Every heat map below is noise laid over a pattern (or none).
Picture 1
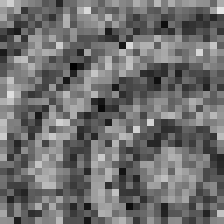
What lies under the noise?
rings round one point
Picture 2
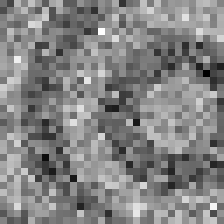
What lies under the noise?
rings round one point
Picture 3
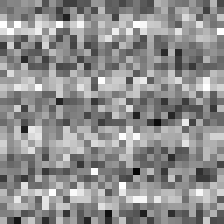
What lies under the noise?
horizontal stripes
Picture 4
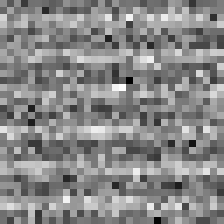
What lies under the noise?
horizontal stripes
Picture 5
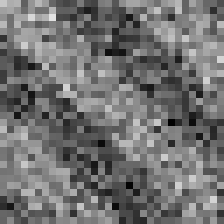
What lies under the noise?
diagonal stripes
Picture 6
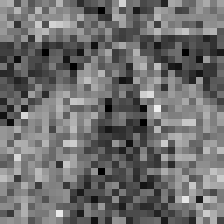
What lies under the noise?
spokes from one point
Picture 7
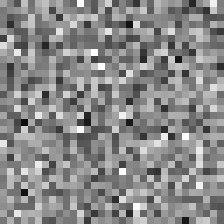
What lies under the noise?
only noise
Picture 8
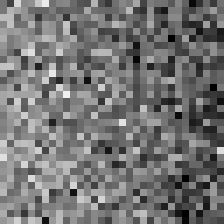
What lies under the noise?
a smooth slope
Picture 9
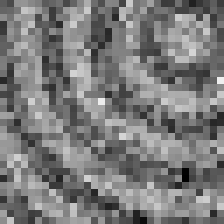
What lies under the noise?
rings round one point
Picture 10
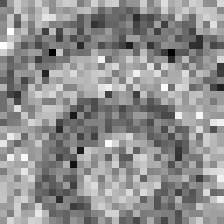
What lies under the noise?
rings round one point
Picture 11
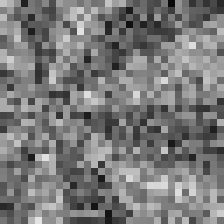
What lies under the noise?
spokes from one point
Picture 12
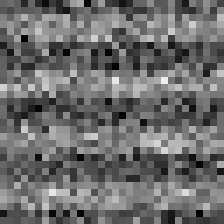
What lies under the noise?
horizontal stripes
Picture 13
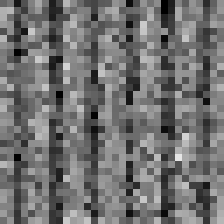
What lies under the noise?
vertical stripes
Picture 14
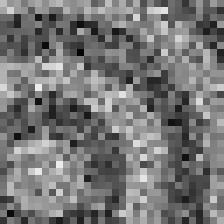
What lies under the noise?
rings round one point
